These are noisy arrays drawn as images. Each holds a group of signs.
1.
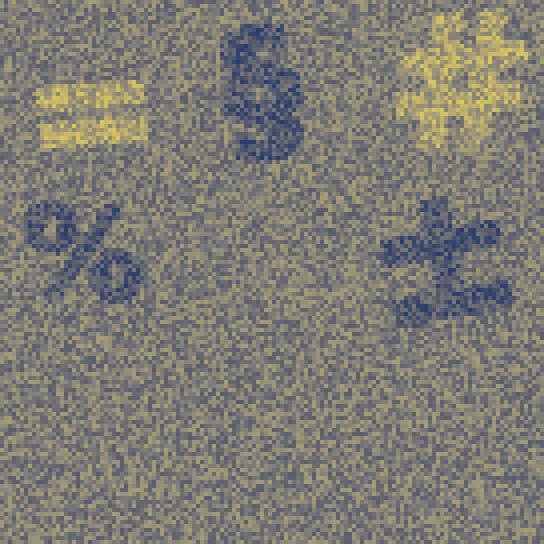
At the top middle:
section sign
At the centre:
nothing
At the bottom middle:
nothing
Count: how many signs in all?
5
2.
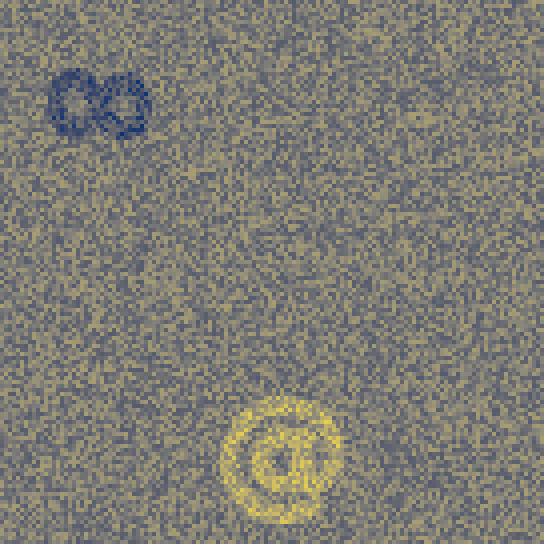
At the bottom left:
nothing
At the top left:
infinity sign
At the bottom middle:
at sign
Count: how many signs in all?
2
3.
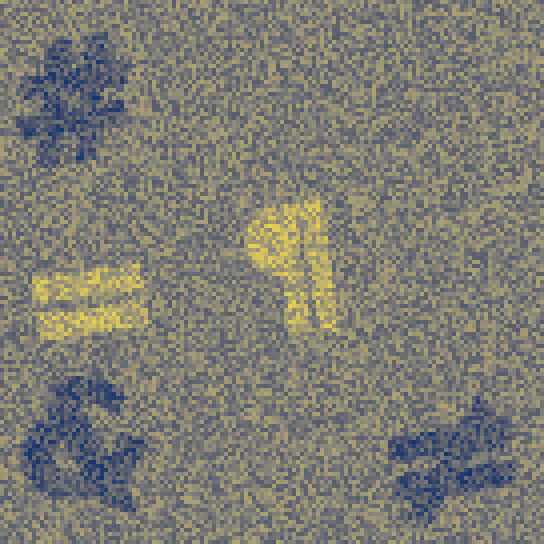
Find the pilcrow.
centre
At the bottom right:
not-equal sign
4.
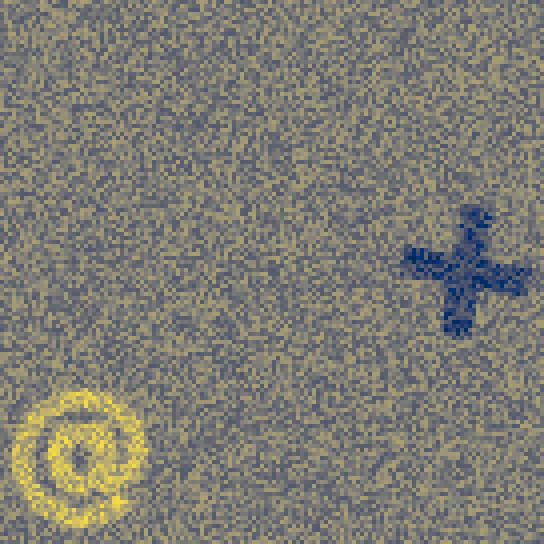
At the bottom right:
nothing
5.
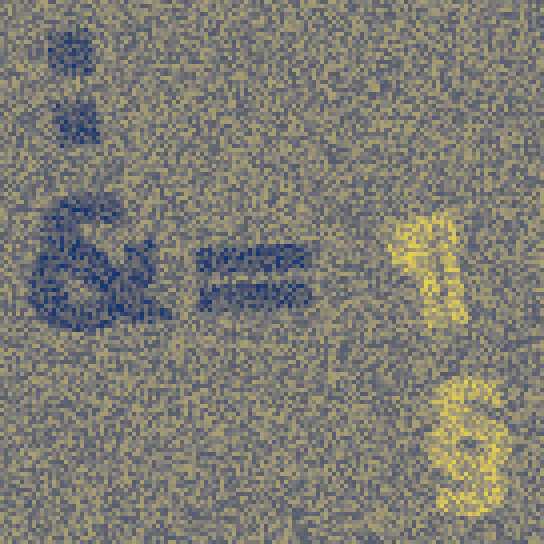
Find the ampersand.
middle left
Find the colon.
top left
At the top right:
nothing
